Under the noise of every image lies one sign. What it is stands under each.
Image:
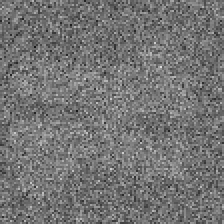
light not-equal sign
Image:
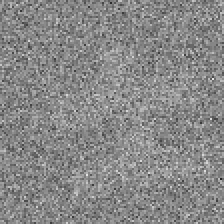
light plus-minus sign
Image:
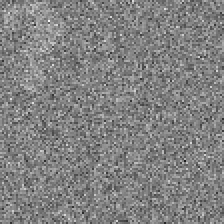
light question mark, top left
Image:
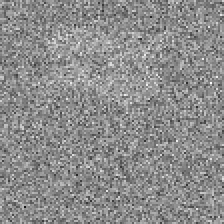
light approximately sign
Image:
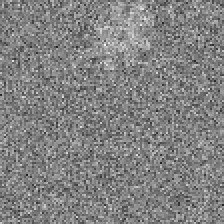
light hash sign, top middle
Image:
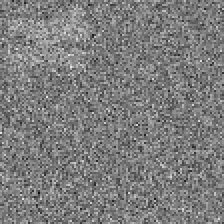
light not-equal sign, top left
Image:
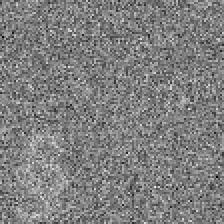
light section sign, bottom left
